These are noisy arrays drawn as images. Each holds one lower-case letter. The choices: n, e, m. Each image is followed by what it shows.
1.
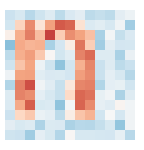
n
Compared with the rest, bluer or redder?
redder
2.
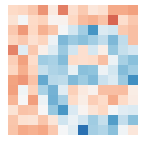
e
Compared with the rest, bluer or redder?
bluer
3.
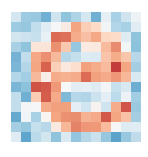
e
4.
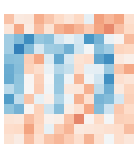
m
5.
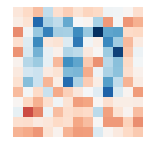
m
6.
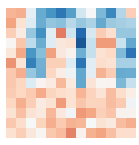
m
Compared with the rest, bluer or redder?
bluer
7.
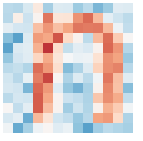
n
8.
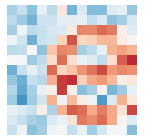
e
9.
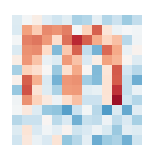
m
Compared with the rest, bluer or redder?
redder
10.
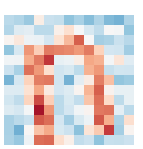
n
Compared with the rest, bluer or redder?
redder
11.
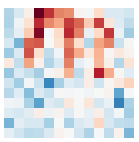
m
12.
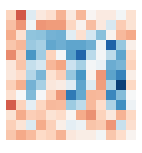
m
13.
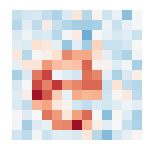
e
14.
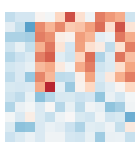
m
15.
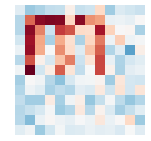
m
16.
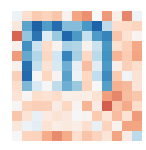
m
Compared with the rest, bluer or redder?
bluer
